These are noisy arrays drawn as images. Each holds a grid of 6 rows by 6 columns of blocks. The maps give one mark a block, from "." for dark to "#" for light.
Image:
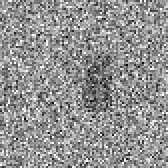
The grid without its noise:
# # # # # #
# # # # # #
# # # . # #
# # # . # #
# # # # # #
# # # # # #
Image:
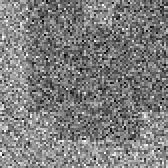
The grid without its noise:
# . . # . .
# . . . . .
# . . . . .
# . . . . .
# # . . . #
# # # # # #
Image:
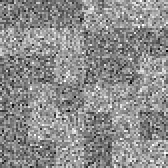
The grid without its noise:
. . . # # #
# # # . . .
. . # . . #
. # . # # #
. # # . # .
. . # . # #
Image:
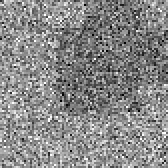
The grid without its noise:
# # # . . #
# # . . . .
# # . . . .
# # . . . #
# # # # # #
# # # # # #
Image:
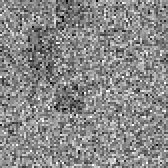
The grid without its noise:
# # . # # #
# . # # # #
# . # # # #
# # . # # #
# # # # # #
# # # # # #
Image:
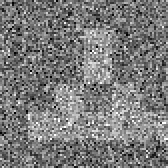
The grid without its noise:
. . . . . .
. . . # . .
. . . # . .
. . # . # .
. # # # # #
. . . . . .
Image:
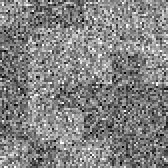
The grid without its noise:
# . . # # #
. # # # # #
. # # # . #
. # . . . .
. # # . . .
# . # # . .
